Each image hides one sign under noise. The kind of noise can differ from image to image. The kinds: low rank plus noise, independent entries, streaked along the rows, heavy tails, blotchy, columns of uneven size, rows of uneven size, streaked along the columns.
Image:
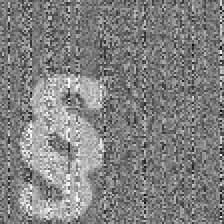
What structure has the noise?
columns of uneven size
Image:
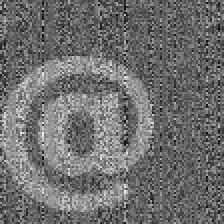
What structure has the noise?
columns of uneven size
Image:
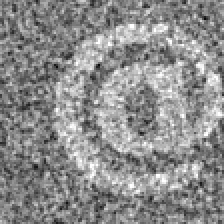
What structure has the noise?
blotchy
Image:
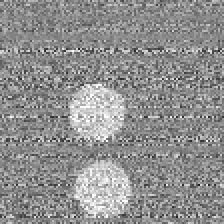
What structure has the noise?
rows of uneven size
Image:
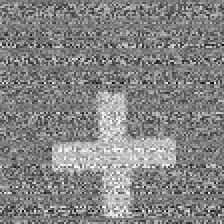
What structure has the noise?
rows of uneven size
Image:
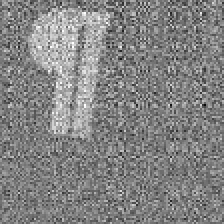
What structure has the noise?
low rank plus noise
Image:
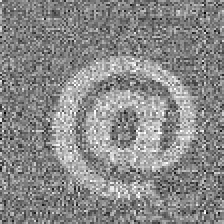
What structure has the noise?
low rank plus noise
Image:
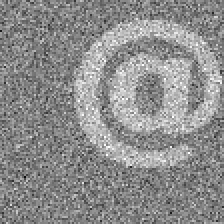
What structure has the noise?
independent entries
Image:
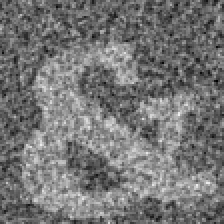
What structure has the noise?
blotchy
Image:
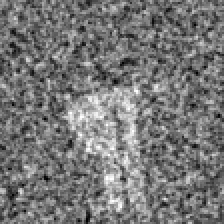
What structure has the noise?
blotchy
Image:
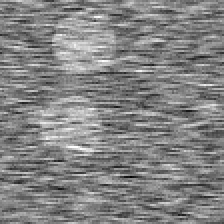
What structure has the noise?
streaked along the rows
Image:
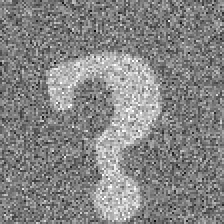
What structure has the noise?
independent entries
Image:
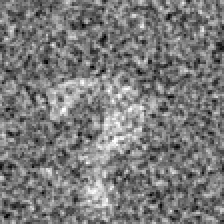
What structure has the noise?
blotchy
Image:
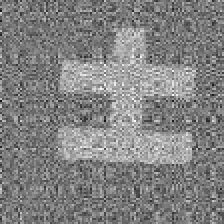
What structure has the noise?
low rank plus noise
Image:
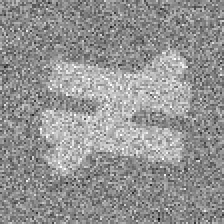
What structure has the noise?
independent entries
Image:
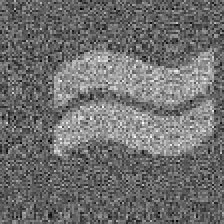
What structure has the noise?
low rank plus noise
